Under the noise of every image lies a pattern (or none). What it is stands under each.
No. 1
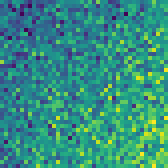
a smooth slope
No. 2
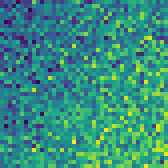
a smooth slope
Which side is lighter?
bottom right
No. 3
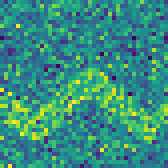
a wavy band
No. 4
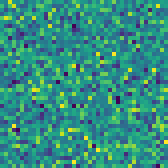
only noise
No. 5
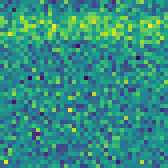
one horizontal stripe
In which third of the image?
top
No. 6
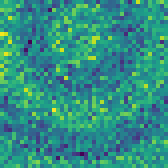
rings round one point
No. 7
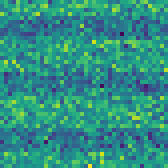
horizontal stripes
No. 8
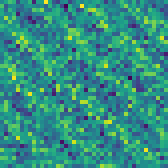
diagonal stripes
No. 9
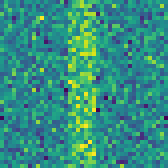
one vertical stripe
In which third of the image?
middle
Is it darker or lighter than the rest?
lighter
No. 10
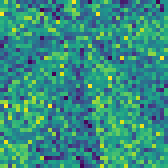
spokes from one point
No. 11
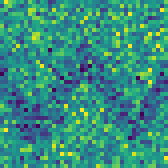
a wavy band
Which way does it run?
left to right
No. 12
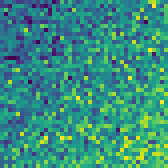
a smooth slope
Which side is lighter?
bottom right
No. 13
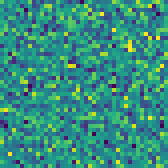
only noise
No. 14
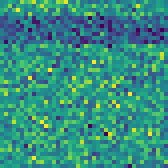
one horizontal stripe
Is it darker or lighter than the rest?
darker
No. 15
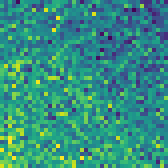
a smooth slope
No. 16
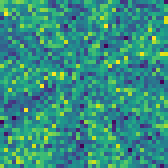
spokes from one point
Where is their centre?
centre
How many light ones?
7
